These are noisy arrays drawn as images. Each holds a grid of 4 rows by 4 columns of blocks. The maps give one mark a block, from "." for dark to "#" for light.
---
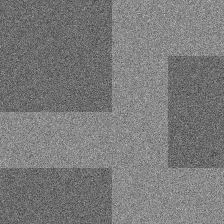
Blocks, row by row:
..##
..#.
###.
..##
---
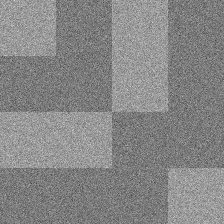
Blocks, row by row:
#.#.
..#.
##..
...#
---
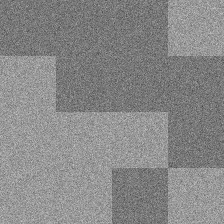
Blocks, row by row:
...#
#...
###.
##.#
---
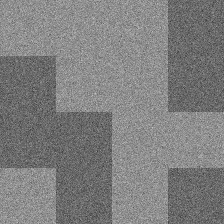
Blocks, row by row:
###.
.##.
..##
#.#.
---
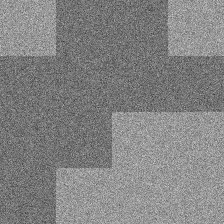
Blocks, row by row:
#..#
....
..##
.###
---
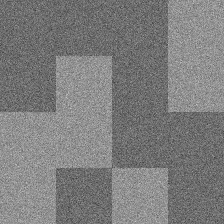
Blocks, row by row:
...#
.#.#
##..
#.#.
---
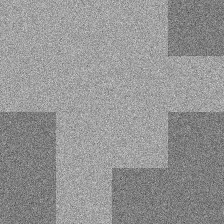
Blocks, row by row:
###.
####
.##.
.#..
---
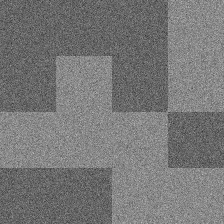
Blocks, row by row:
...#
.#.#
###.
..##
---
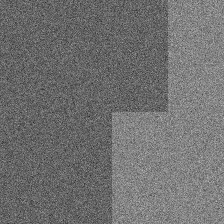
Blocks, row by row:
...#
...#
..##
..##
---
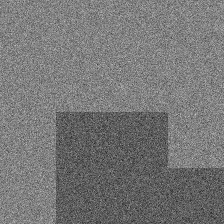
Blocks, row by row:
####
####
#..#
#...
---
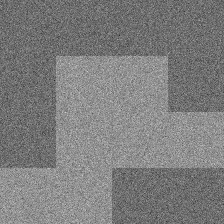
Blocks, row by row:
....
.##.
.###
##..
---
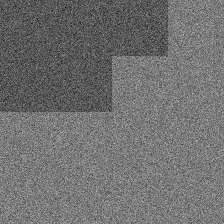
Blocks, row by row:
...#
..##
####
####
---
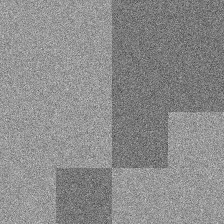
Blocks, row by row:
##..
##..
##.#
#.##
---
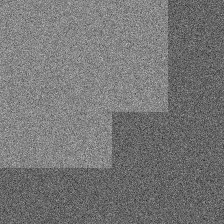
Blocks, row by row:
###.
###.
##..
....
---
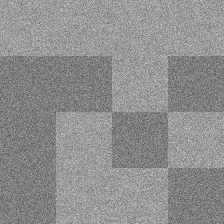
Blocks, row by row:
####
..#.
.#.#
.##.
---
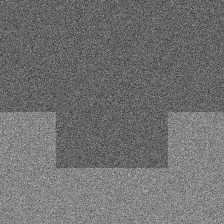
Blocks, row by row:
....
....
#..#
####
